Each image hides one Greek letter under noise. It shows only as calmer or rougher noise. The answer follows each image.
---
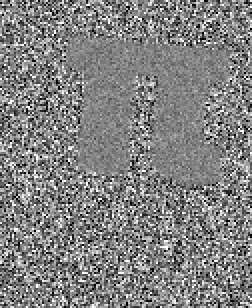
calm pi
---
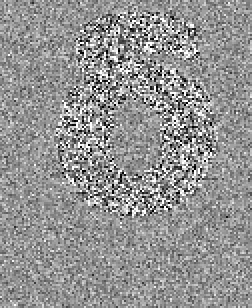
rough delta
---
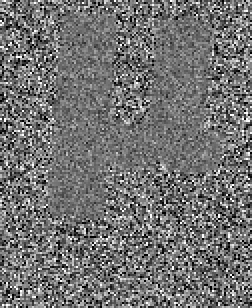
calm mu
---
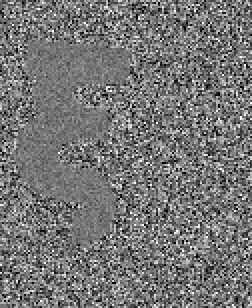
calm xi
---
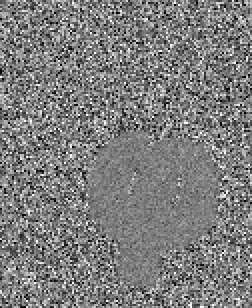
calm phi
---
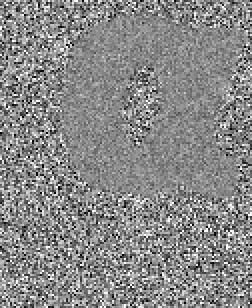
calm alpha
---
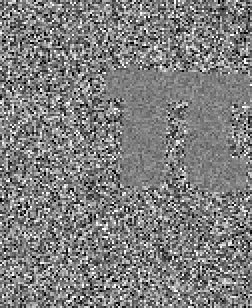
calm pi
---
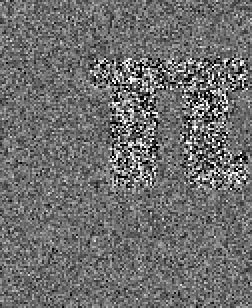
rough pi
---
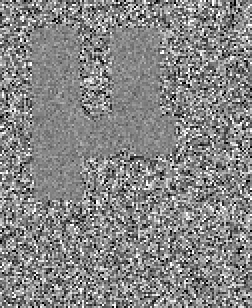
calm mu
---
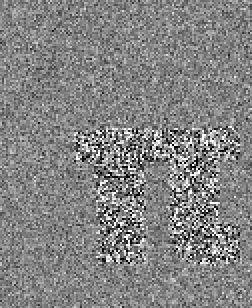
rough pi
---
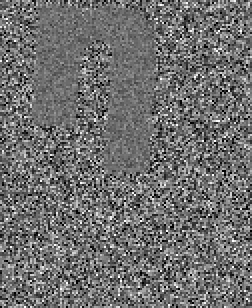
calm eta
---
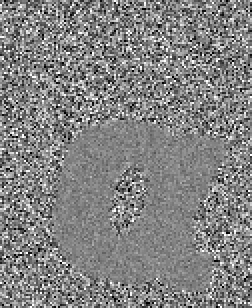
calm alpha
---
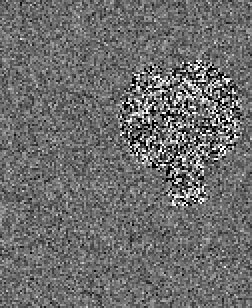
rough phi
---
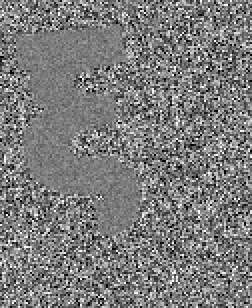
calm xi
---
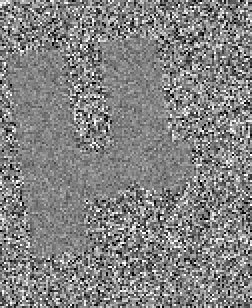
calm mu
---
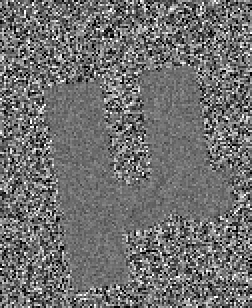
calm mu
